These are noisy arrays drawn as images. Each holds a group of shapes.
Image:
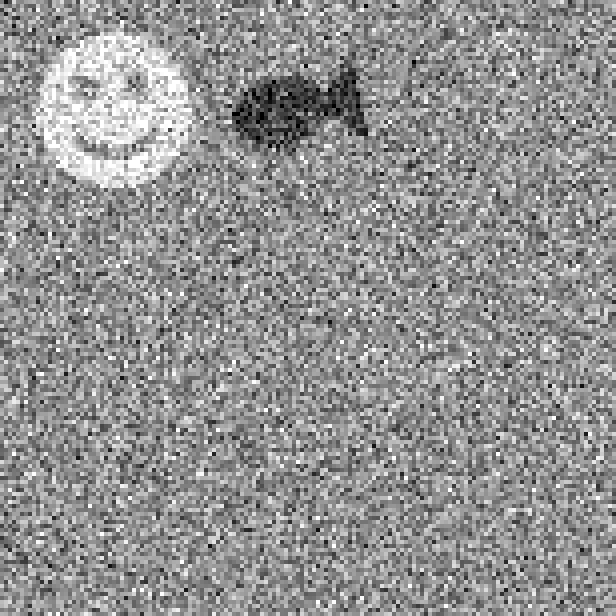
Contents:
top left: light smiling face; top middle: dark fish
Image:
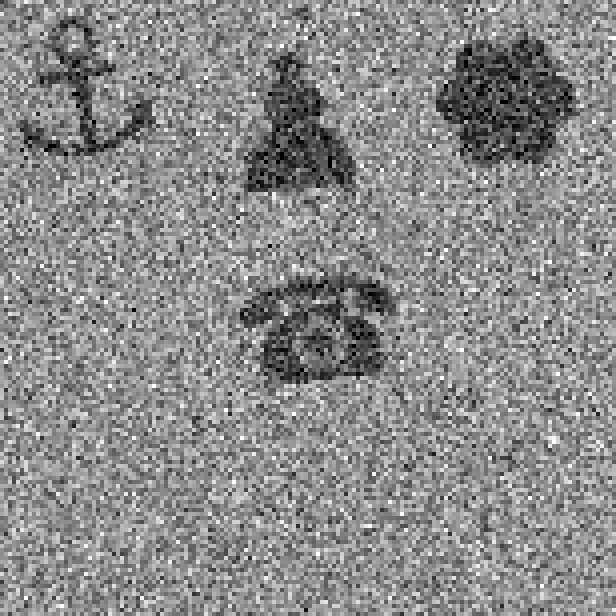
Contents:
top left: dark anchor; top middle: dark chess pawn; top right: dark flower; centre: dark telephone
